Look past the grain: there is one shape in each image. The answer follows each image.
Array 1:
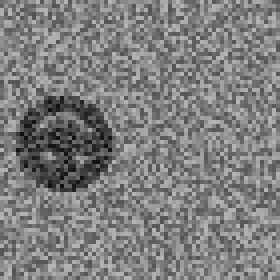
smiling face
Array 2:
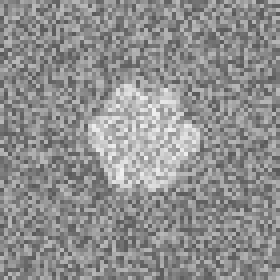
flower
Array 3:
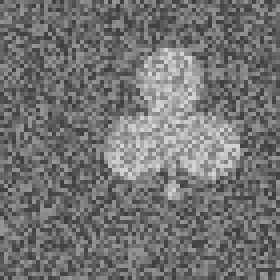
club
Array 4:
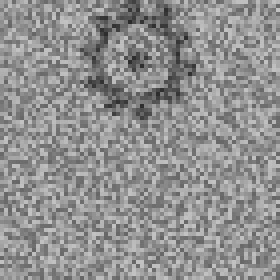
gear
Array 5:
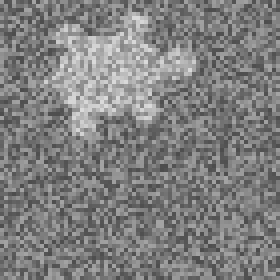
turtle
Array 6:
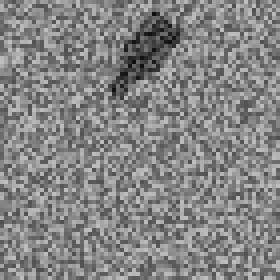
bottle
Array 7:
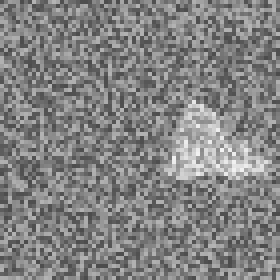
chess pawn
